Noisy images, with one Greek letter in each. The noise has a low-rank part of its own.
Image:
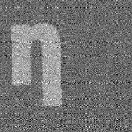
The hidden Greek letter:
eta
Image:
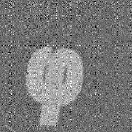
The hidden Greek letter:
phi
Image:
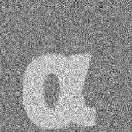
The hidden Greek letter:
alpha
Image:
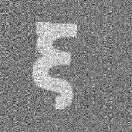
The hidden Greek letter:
xi
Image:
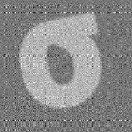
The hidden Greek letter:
sigma
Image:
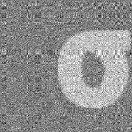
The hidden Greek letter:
sigma
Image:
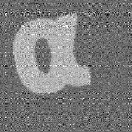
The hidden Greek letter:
alpha
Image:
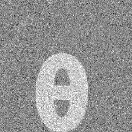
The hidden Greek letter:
theta
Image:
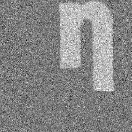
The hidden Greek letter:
eta
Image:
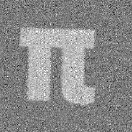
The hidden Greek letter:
pi
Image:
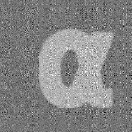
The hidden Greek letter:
alpha
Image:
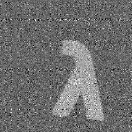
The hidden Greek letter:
lambda
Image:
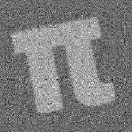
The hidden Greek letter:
pi
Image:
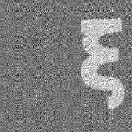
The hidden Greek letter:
xi
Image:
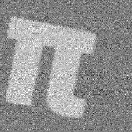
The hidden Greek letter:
pi
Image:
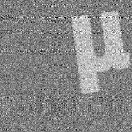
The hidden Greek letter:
mu
